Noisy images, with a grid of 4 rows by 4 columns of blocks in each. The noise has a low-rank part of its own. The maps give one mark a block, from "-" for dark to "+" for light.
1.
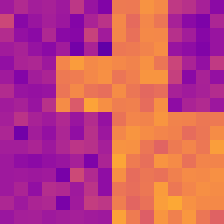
--+-
-++-
--++
--++
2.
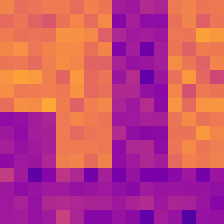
++-+
++-+
-+-+
----
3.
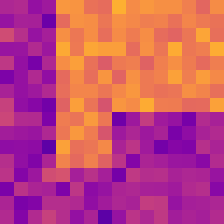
-+++
-+++
-+--
----
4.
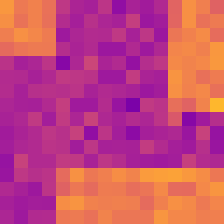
+--+
---+
----
-+++
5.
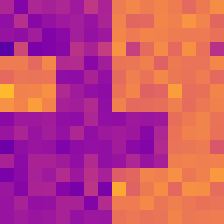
--++
+-++
---+
--++
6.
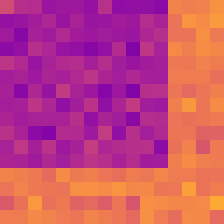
---+
---+
---+
++++
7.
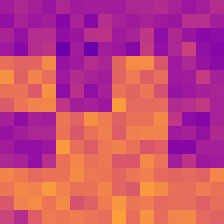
----
+-+-
-++-
++++
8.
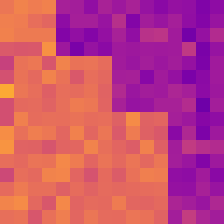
+---
++--
+++-
+++-
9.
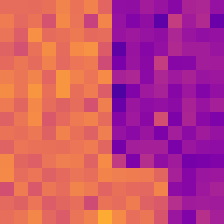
++--
++--
++--
+++-
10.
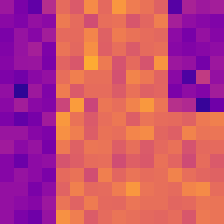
-++-
-++-
-+++
-+++
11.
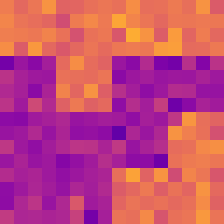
++++
-+--
---+
--++
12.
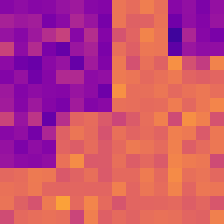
--+-
--++
-+++
++++
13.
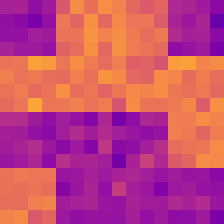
-++-
++++
---+
+---
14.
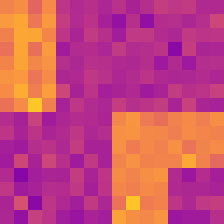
+---
+---
--++
--+-
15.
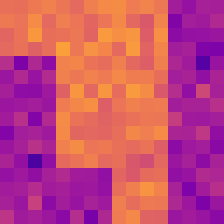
+++-
-++-
-++-
--+-
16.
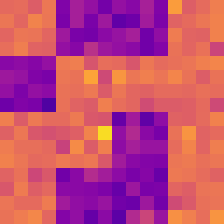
+--+
-+++
++-+
+--+
